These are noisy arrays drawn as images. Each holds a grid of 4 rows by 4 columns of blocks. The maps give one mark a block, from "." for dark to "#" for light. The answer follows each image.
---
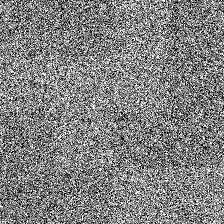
..#.
###.
.#..
..##
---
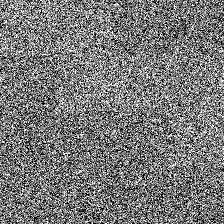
##..
.###
...#
....
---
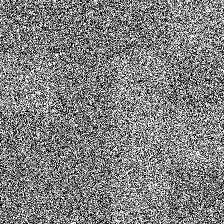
...#
#.#.
..##
..#.
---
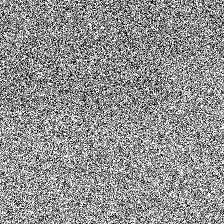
....
...#
####
####
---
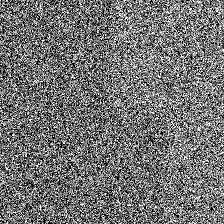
..##
..##
...#
...#
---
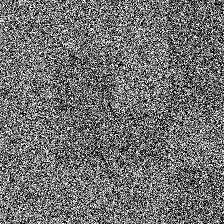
###.
#.#.
#..#
###.
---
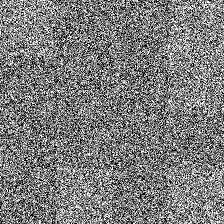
#..#
...#
....
.#.#
